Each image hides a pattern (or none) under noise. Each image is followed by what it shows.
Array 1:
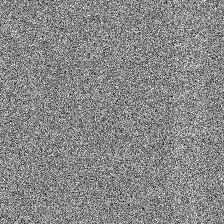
one band of columns
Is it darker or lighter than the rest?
lighter
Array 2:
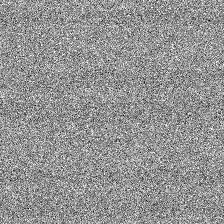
bands of rows
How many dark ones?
5
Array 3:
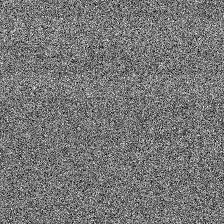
bands of rows
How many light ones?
2
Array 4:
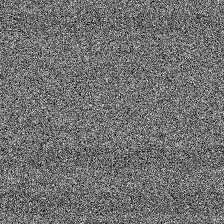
bands of rows
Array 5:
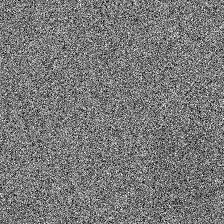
one block
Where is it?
bottom right
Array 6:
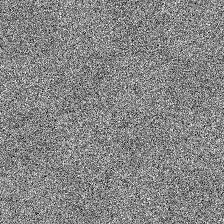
a checkerboard
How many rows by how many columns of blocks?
4 by 4
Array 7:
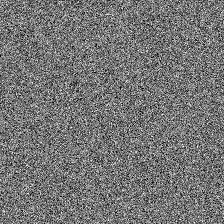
only noise
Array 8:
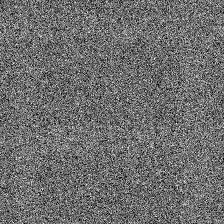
bands of rows crossing bands of columns
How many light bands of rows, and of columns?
2 and 2
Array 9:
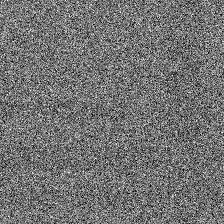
bands of rows crossing bands of columns
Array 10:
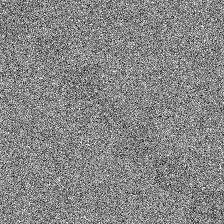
blocks along the diagonal
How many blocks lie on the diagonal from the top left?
7
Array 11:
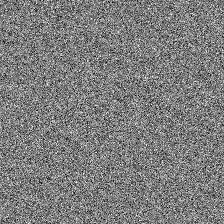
only noise
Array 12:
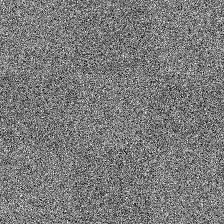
a checkerboard
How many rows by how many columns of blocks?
3 by 3
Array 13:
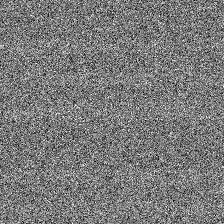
bands of rows
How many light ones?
5
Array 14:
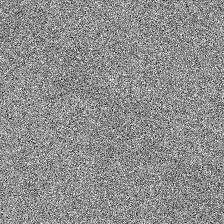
blocks along the diagonal
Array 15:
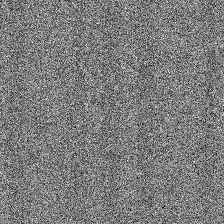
bands of columns
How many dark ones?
5
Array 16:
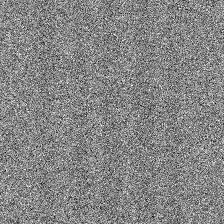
bands of columns
